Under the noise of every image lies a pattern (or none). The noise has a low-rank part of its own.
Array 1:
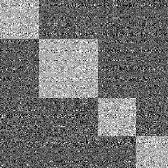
blocks along the diagonal
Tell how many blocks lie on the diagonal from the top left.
4
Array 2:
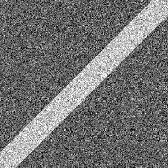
a diagonal band
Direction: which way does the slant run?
bottom left to top right
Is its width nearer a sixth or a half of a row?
a sixth
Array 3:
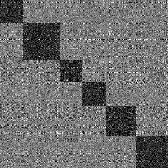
blocks along the diagonal
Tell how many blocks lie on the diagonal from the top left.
6
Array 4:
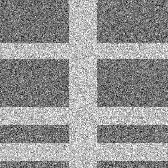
bands of rows crossing bands of columns
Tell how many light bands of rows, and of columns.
3 and 1
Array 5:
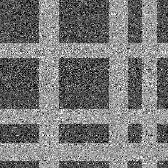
bands of rows crossing bands of columns
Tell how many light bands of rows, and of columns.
3 and 3
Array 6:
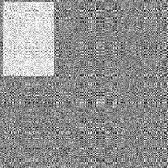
one block
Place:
top left
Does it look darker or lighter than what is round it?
lighter
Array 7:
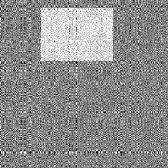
one block
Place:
top middle
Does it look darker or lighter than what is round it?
lighter
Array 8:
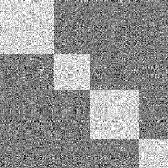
blocks along the diagonal
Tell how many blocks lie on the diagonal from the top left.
4
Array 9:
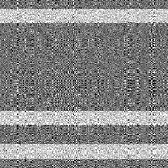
bands of rows
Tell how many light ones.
3
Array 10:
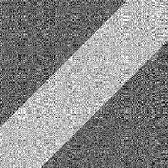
a diagonal band
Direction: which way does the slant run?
bottom left to top right
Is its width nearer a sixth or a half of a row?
a half
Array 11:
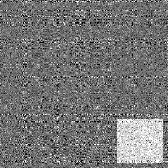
one block
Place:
bottom right
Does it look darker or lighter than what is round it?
lighter
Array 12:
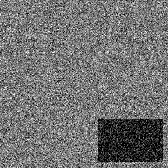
one block
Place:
bottom right
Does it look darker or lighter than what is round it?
darker
